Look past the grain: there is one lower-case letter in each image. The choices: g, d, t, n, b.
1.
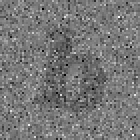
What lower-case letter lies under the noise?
b
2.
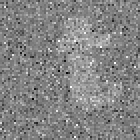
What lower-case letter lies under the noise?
t
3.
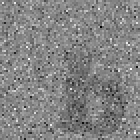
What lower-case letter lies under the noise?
b
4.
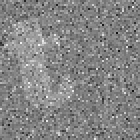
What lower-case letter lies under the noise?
t
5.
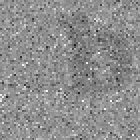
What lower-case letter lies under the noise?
b
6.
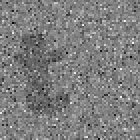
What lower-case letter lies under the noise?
t
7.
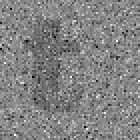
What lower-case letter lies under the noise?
t
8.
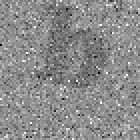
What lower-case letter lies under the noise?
b
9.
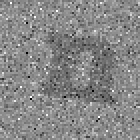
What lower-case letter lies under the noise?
n
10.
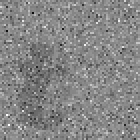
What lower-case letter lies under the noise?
t
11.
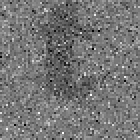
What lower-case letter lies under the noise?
t
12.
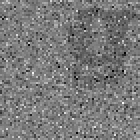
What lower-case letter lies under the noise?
g
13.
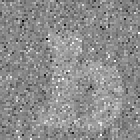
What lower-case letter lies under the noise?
b
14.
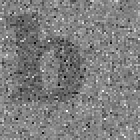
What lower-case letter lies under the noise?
b
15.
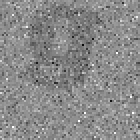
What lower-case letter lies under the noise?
g
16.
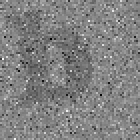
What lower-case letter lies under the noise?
b
